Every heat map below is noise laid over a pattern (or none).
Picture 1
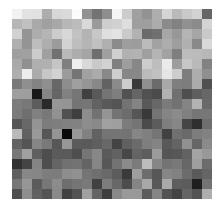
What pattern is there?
a sharp edge
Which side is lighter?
top
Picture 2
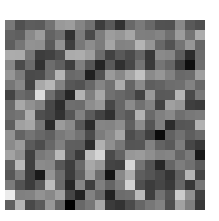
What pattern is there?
rings round one point
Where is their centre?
bottom right
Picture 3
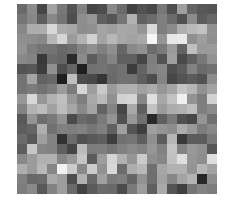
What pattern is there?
horizontal stripes
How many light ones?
3
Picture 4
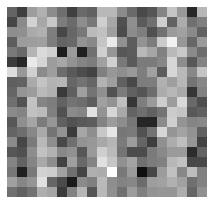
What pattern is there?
vertical stripes
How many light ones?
3
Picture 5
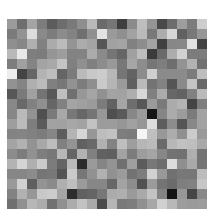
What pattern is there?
only noise
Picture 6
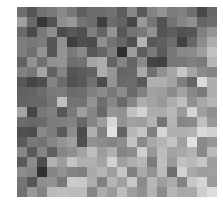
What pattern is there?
a sharp edge
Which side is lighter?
bottom right
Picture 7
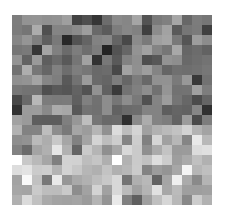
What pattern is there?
a sharp edge
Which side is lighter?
bottom
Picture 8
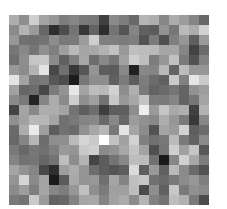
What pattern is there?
rings round one point
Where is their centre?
bottom middle
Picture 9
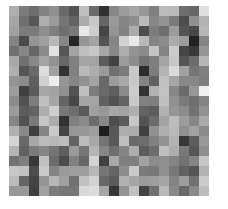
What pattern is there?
vertical stripes
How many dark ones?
5
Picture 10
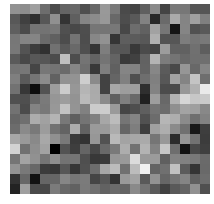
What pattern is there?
a wavy band
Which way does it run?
left to right
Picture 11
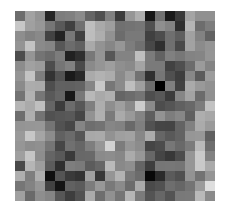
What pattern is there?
vertical stripes
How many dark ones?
2
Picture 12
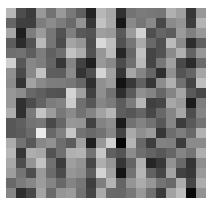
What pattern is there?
vertical stripes
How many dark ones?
6
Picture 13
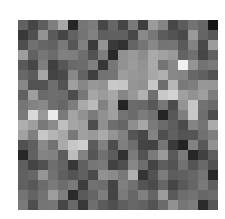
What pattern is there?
a wavy band
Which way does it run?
left to right
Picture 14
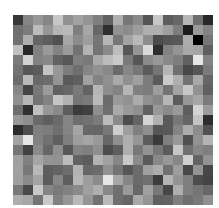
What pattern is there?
only noise
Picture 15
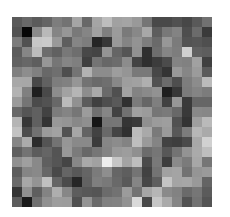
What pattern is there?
rings round one point
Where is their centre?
centre
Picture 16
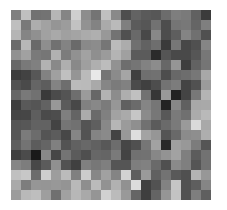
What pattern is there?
spokes from one point
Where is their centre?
bottom right
